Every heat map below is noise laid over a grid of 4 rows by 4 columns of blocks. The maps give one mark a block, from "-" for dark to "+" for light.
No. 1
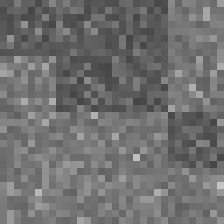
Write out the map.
- - - +
+ - - +
+ + + -
+ + + +
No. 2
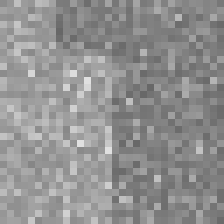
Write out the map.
+ - - -
+ + - -
+ + - -
+ + - -
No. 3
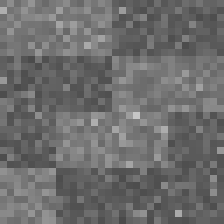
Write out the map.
+ + - -
- - + +
- + + -
+ - - -
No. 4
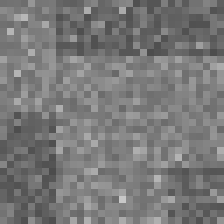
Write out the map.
+ - - -
+ + + +
- + + +
- + + -
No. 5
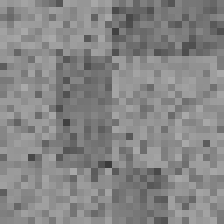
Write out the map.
+ + - -
+ - + +
+ - + +
+ + - +
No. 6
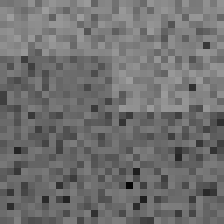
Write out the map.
+ + + +
- - + +
- - - -
- - - -
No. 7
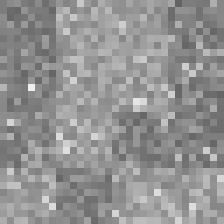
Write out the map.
- + + -
- + + -
- + - -
+ - + +
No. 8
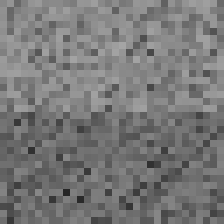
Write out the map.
+ + + +
+ + + +
- - - -
- - - -
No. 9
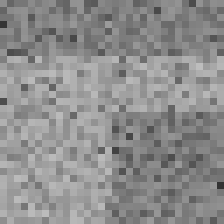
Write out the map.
- - - -
+ + + +
+ + - -
+ + - -
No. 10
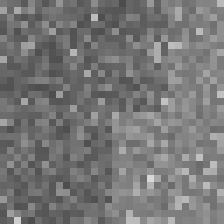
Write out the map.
- - - +
- - - +
- - + +
- - + +
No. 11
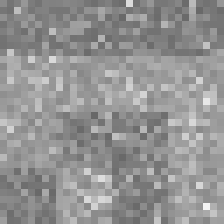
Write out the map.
- - - -
+ + + +
+ - - +
- + - +
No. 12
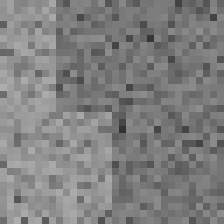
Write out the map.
+ - - -
+ - - -
+ + - -
+ + - -
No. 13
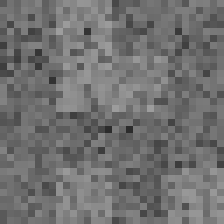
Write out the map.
- + - -
- + + -
- - - -
- + - +
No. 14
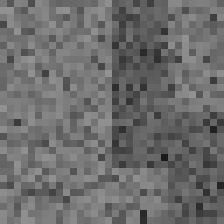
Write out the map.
+ + - +
+ + - +
+ + - -
+ + + -
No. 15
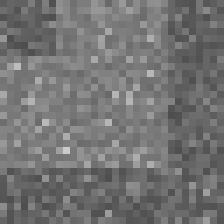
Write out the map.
- + + -
+ + + -
+ + + -
- - - -
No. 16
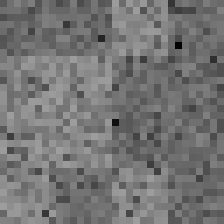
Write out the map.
- - + -
+ + - -
+ + - -
+ - + -
